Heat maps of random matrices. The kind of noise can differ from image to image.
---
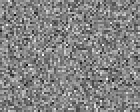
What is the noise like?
independent entries
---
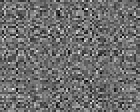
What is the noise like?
low rank plus noise
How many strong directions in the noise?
two
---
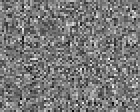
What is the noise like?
low rank plus noise
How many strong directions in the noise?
five to eight
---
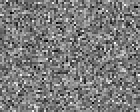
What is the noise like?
independent entries
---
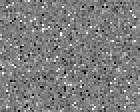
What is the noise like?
heavy tails
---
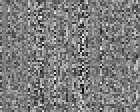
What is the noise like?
columns of uneven size
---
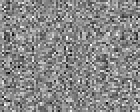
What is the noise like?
low rank plus noise
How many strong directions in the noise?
five to eight
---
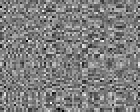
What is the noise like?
low rank plus noise
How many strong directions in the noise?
two
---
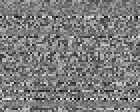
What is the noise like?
rows of uneven size
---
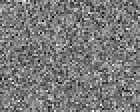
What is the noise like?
independent entries
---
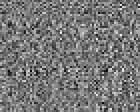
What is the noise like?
low rank plus noise
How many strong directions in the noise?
three or four
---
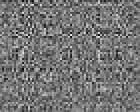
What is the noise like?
low rank plus noise
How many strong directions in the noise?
three or four
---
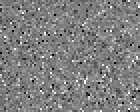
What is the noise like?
heavy tails
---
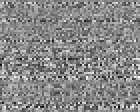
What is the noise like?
rows of uneven size
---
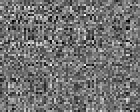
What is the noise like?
low rank plus noise
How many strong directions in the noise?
three or four
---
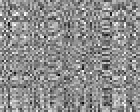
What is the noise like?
low rank plus noise
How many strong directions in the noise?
two
